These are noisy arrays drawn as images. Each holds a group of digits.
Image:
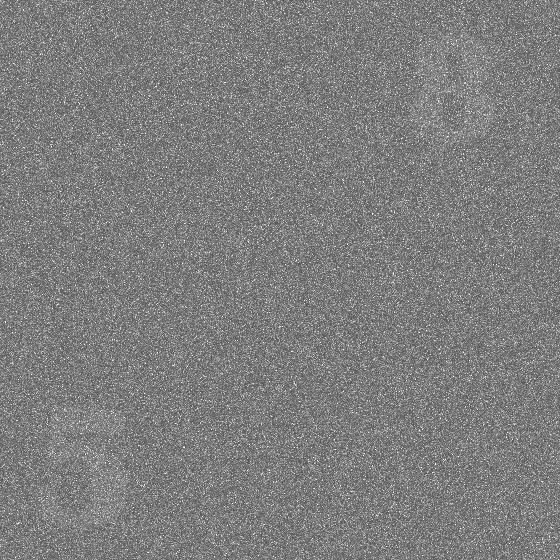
top right: 8; bottom left: 5
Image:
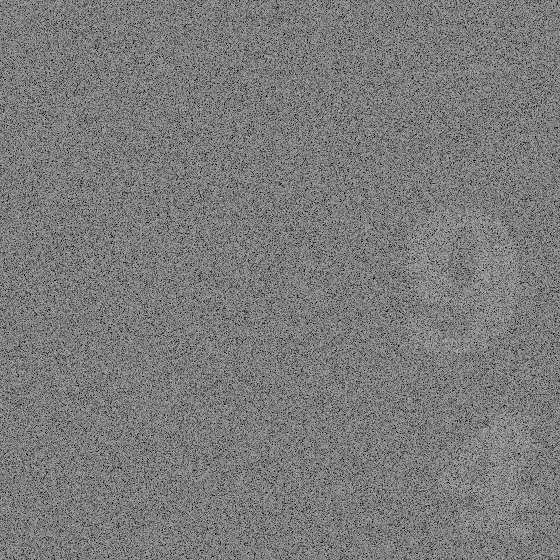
middle right: 9; bottom right: 4
